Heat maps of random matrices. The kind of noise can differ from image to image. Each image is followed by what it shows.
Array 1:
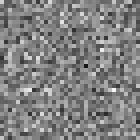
low rank plus noise
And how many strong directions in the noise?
five to eight
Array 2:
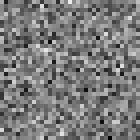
independent entries
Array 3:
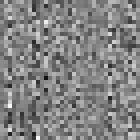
columns of uneven size
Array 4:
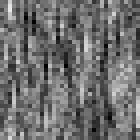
streaked along the columns
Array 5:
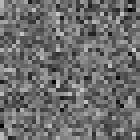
independent entries
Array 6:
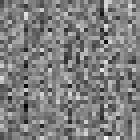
columns of uneven size
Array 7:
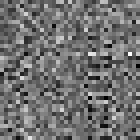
low rank plus noise
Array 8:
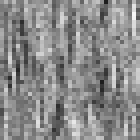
streaked along the columns
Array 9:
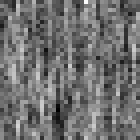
streaked along the columns
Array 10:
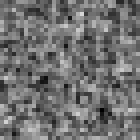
blotchy
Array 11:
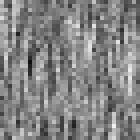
streaked along the columns
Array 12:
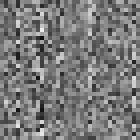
columns of uneven size
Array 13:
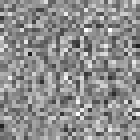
low rank plus noise
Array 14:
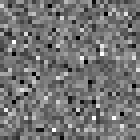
heavy tails
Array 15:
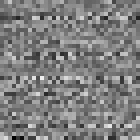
rows of uneven size
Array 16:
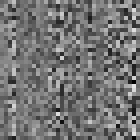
columns of uneven size
